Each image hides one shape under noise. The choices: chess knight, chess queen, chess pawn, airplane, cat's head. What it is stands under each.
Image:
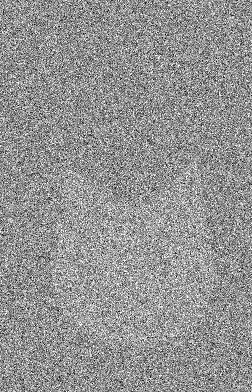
cat's head
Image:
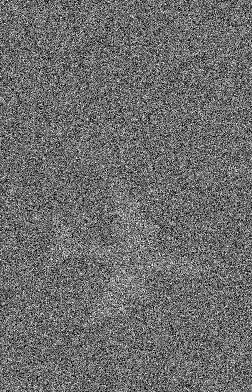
airplane
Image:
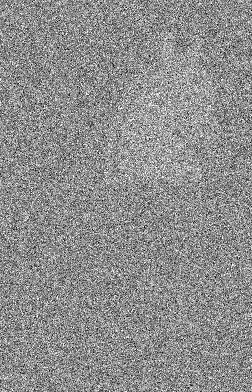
chess knight
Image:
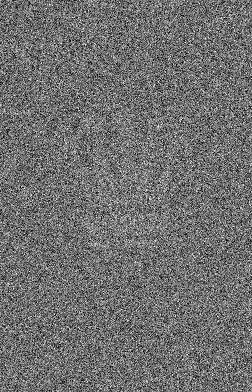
chess queen
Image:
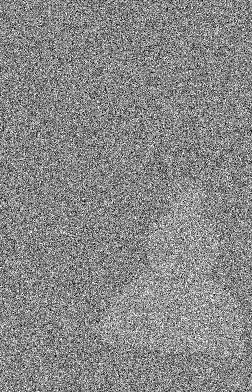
chess pawn
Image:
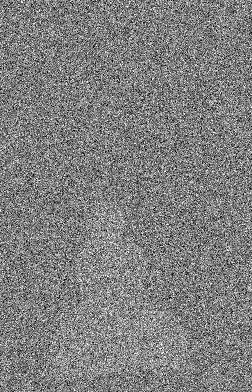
chess pawn
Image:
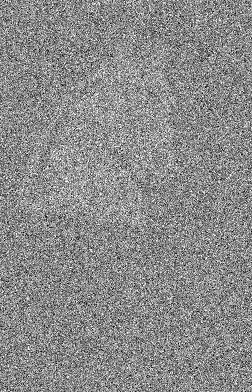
chess knight
